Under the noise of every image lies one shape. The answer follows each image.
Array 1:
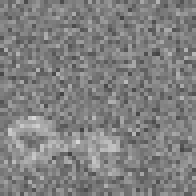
key
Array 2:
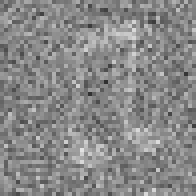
pair of musical notes
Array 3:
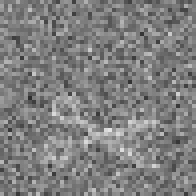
pair of scissors
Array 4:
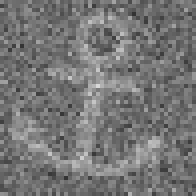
anchor
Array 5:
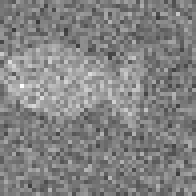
fish
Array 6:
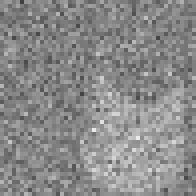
cat's head
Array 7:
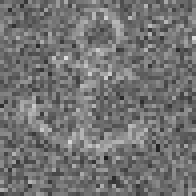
anchor
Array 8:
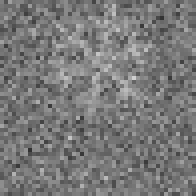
snowflake
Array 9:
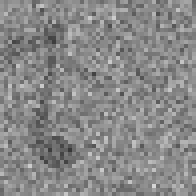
musical note
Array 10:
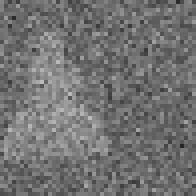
chess pawn
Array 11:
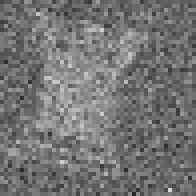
chess rook
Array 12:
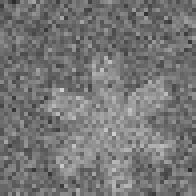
asterisk
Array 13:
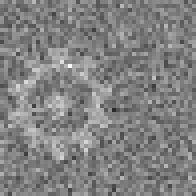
gear
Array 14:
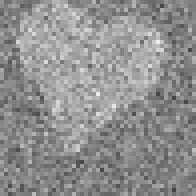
heart
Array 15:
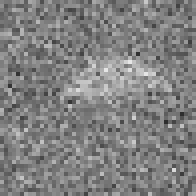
umbrella
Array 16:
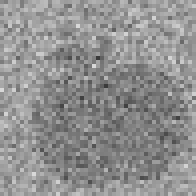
apple
